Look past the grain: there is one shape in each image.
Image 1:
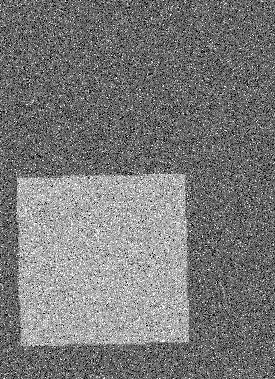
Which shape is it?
square
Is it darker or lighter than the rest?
lighter
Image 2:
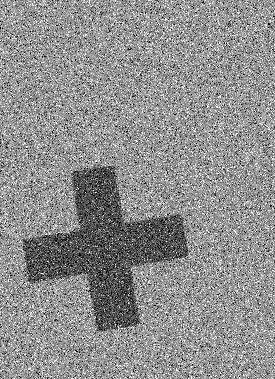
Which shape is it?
cross
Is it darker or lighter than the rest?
darker
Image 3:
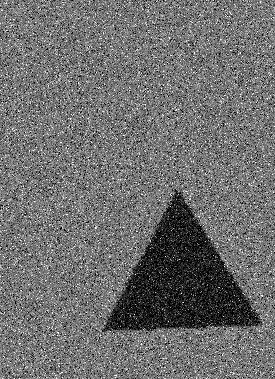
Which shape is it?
triangle
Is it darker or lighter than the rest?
darker
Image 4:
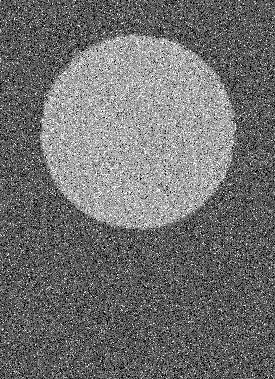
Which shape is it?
disc
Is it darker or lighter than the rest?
lighter
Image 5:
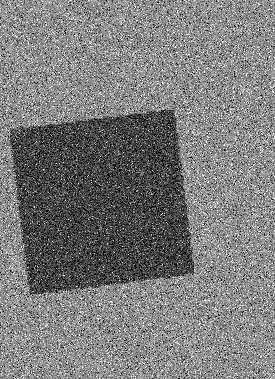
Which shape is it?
square
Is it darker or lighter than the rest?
darker
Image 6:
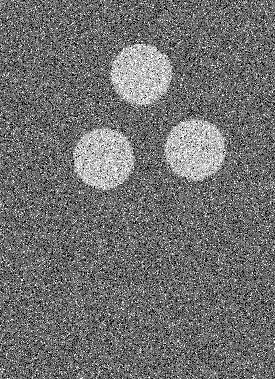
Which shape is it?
three dots
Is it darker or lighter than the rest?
lighter
